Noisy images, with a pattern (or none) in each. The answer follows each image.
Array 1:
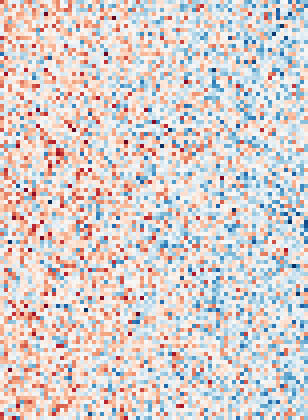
a smooth slope
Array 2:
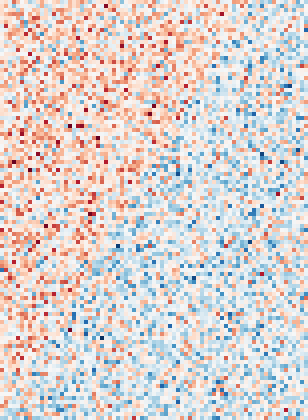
a sharp edge
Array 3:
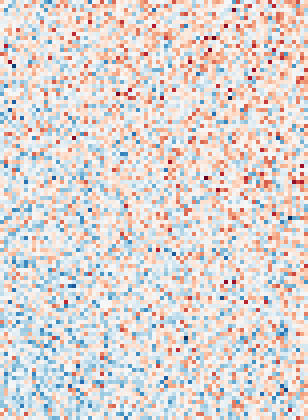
a smooth slope
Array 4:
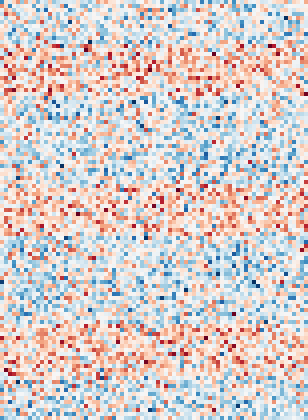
horizontal stripes
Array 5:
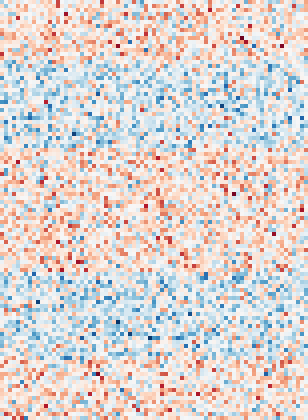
horizontal stripes
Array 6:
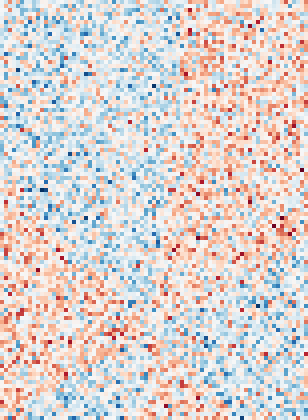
spokes from one point
